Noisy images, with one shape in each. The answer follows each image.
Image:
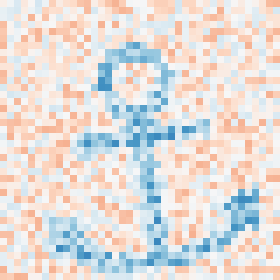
anchor
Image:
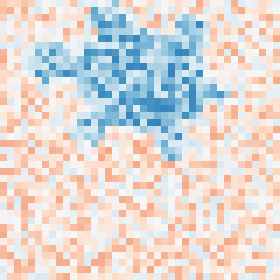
turtle
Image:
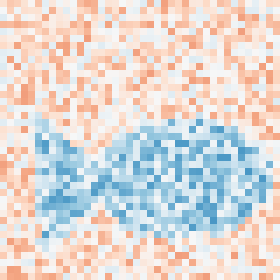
fish
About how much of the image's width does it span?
nearly all
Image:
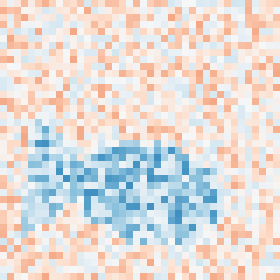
fish
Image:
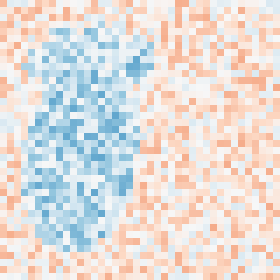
footprint
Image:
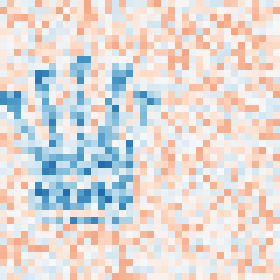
chess queen
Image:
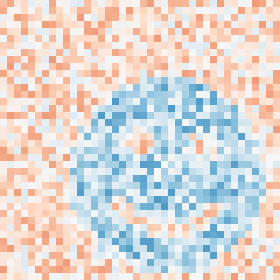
smiling face
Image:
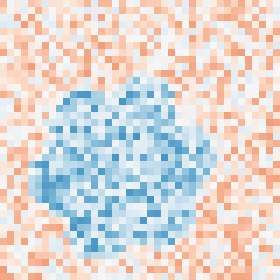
flower
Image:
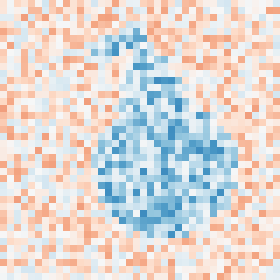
pear
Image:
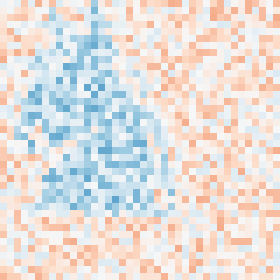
chess knight
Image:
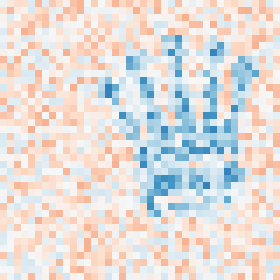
chess queen
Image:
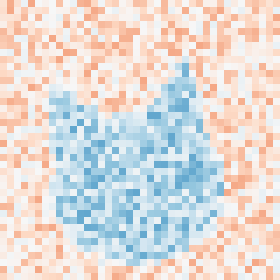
cat's head
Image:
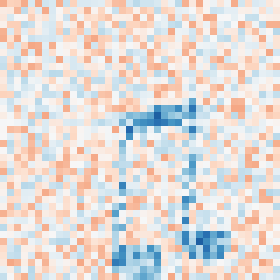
pair of musical notes
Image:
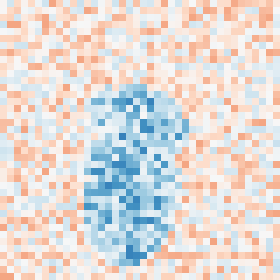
footprint
